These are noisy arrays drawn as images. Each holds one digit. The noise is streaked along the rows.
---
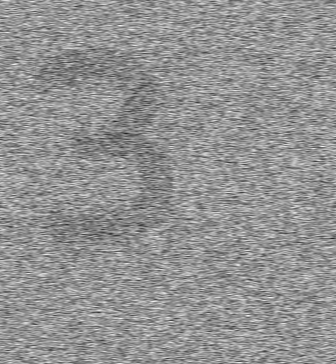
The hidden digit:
3
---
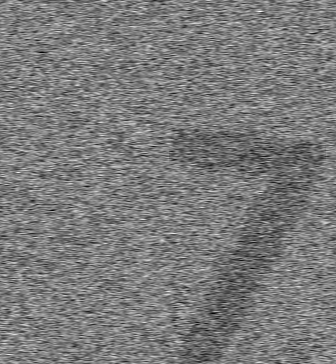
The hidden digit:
7
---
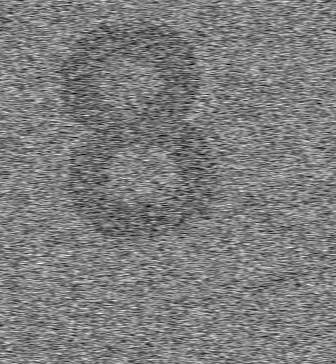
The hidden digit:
8
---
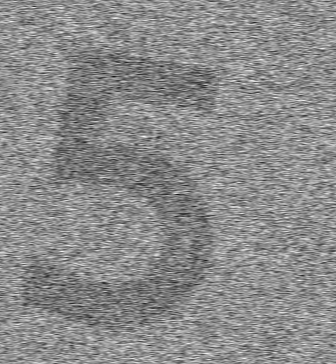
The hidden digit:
5
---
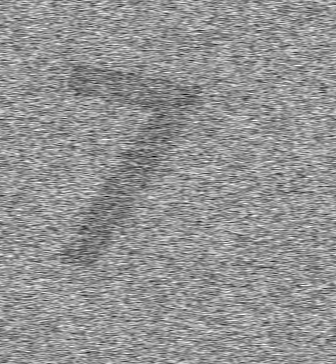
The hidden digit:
7
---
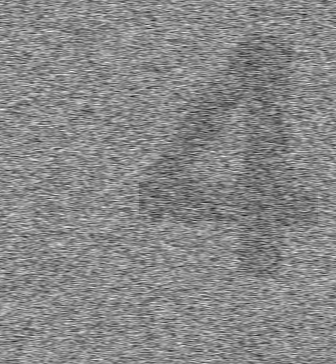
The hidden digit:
4
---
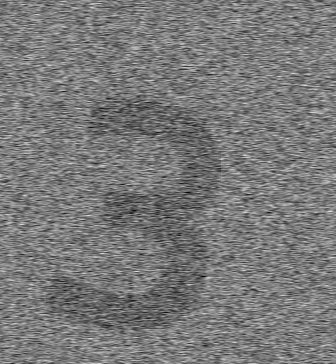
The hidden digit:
3
